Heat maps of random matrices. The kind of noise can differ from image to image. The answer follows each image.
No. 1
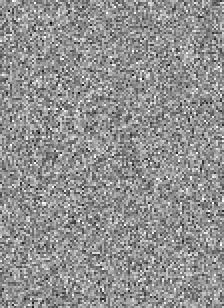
independent entries
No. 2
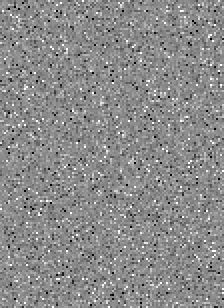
heavy tails
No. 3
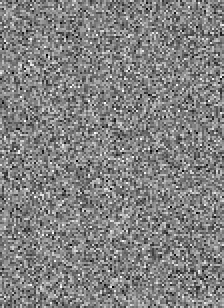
independent entries
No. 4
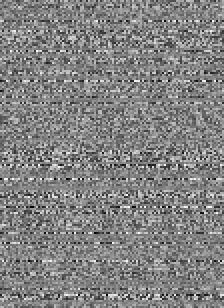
rows of uneven size
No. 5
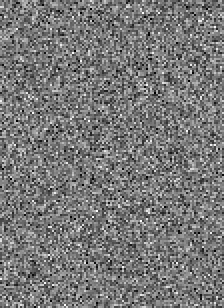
independent entries
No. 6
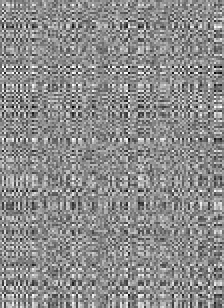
low rank plus noise
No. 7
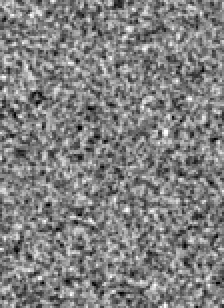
blotchy
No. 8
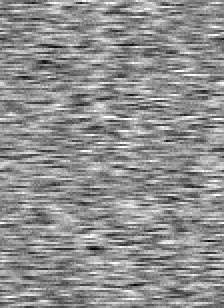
streaked along the rows
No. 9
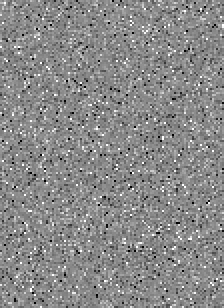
heavy tails
